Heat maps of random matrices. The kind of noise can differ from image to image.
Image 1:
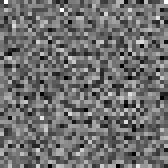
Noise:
low rank plus noise
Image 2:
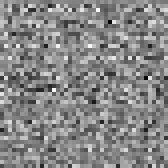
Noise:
rows of uneven size
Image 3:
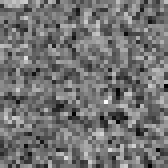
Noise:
blotchy
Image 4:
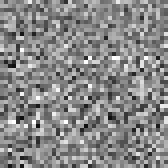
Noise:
low rank plus noise
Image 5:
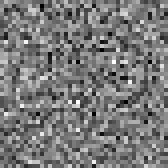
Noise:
low rank plus noise
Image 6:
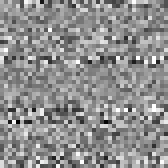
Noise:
rows of uneven size
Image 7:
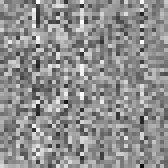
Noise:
columns of uneven size
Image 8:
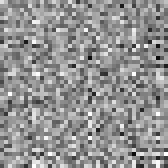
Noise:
low rank plus noise
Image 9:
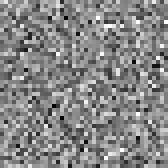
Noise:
independent entries
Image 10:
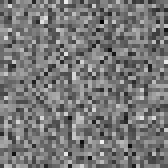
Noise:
low rank plus noise
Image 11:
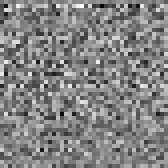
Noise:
rows of uneven size
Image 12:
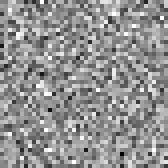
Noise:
independent entries
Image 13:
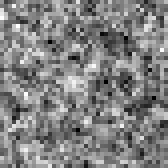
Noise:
blotchy
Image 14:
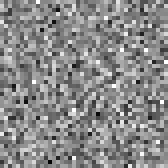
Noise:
independent entries
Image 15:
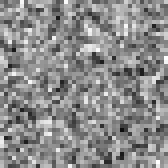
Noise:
blotchy
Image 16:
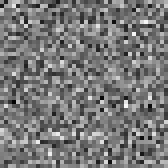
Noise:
low rank plus noise
